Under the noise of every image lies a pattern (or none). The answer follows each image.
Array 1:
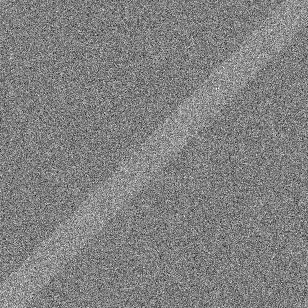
a diagonal band
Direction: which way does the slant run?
bottom left to top right
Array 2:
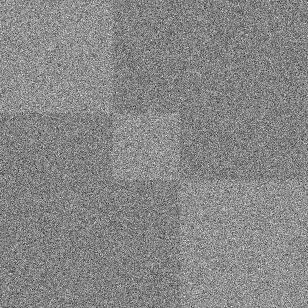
blocks along the diagonal
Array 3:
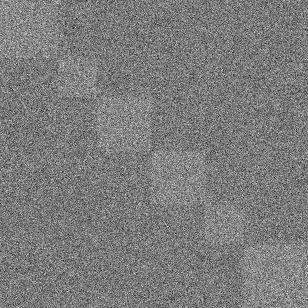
blocks along the diagonal
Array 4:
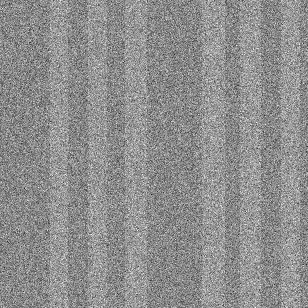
bands of columns
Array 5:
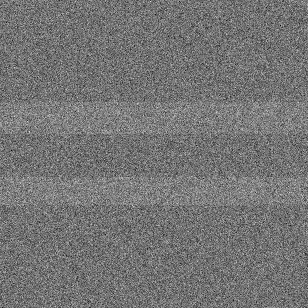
bands of rows
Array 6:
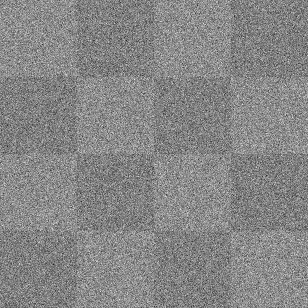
a checkerboard
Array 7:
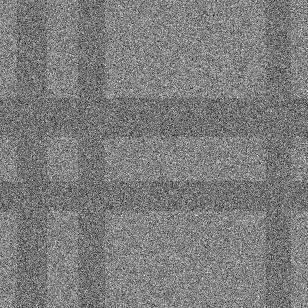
bands of rows crossing bands of columns
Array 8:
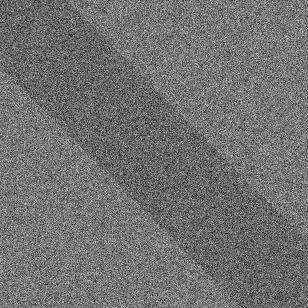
a diagonal band
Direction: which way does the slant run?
top left to bottom right
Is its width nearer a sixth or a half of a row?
a half
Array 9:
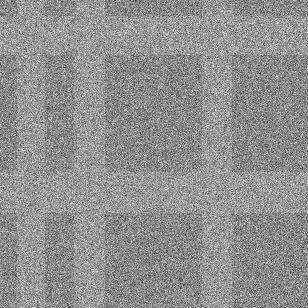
bands of rows crossing bands of columns
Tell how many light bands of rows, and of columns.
2 and 3
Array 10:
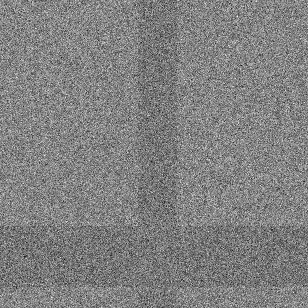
bands of rows crossing bands of columns
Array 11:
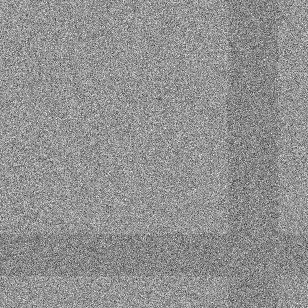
bands of rows crossing bands of columns
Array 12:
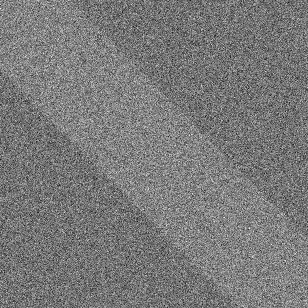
a diagonal band
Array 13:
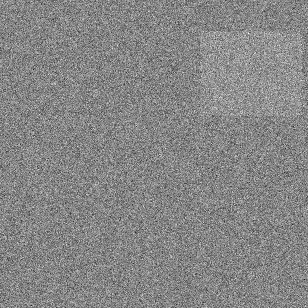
one block
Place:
top right
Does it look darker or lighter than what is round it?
lighter
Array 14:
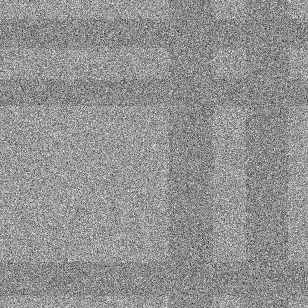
bands of rows crossing bands of columns
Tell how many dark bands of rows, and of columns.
3 and 2
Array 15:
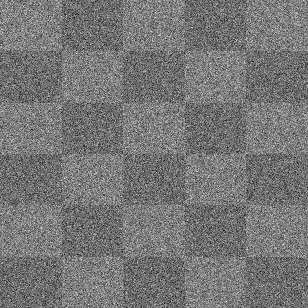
a checkerboard
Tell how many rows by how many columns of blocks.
6 by 5
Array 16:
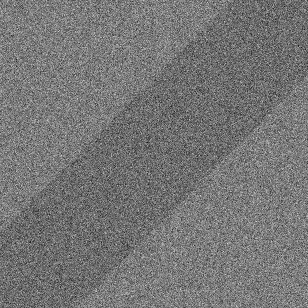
a diagonal band
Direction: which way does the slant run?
bottom left to top right
